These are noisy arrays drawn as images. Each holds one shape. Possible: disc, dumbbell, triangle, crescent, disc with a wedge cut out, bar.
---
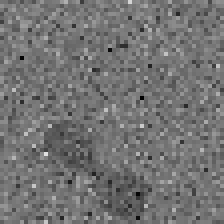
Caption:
dark dumbbell
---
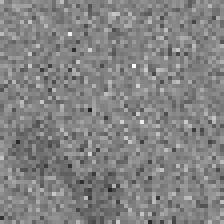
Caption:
dark dumbbell
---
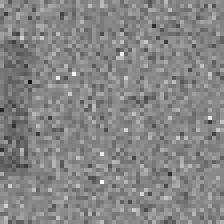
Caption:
dark bar
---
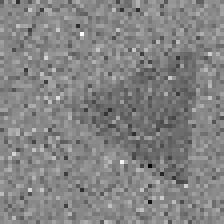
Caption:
dark triangle
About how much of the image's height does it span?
two thirds
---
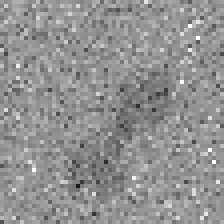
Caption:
dark dumbbell
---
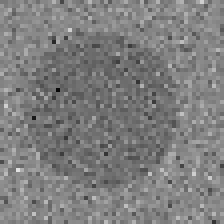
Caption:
dark disc
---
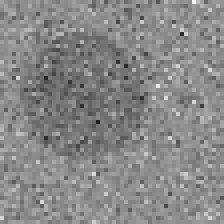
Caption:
dark disc
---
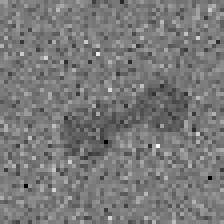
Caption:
dark dumbbell
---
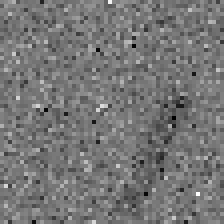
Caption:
dark bar
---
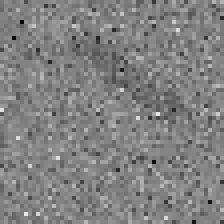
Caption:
dark bar
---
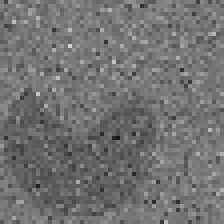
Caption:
dark disc with a wedge cut out
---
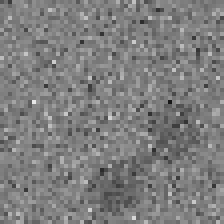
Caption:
dark dumbbell
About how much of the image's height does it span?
half
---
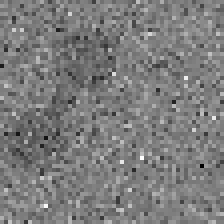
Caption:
dark dumbbell
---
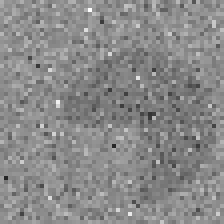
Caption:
dark disc with a wedge cut out
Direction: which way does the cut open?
down and left
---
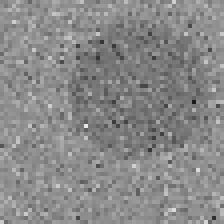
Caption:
dark disc
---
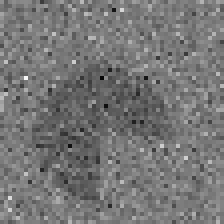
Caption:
dark disc with a wedge cut out
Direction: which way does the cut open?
down and right
